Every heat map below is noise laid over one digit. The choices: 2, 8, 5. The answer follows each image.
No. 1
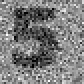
5
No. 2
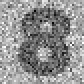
8
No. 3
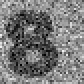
8
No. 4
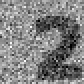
2
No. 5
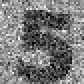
5
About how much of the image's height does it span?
nearly all
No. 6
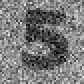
5
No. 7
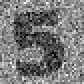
5
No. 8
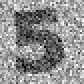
5
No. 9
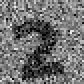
2
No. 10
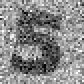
5
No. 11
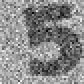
5
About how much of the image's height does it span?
nearly all
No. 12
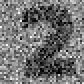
2
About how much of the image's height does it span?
nearly all
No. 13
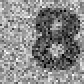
8
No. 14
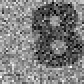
8
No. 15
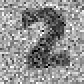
2
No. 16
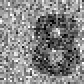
8
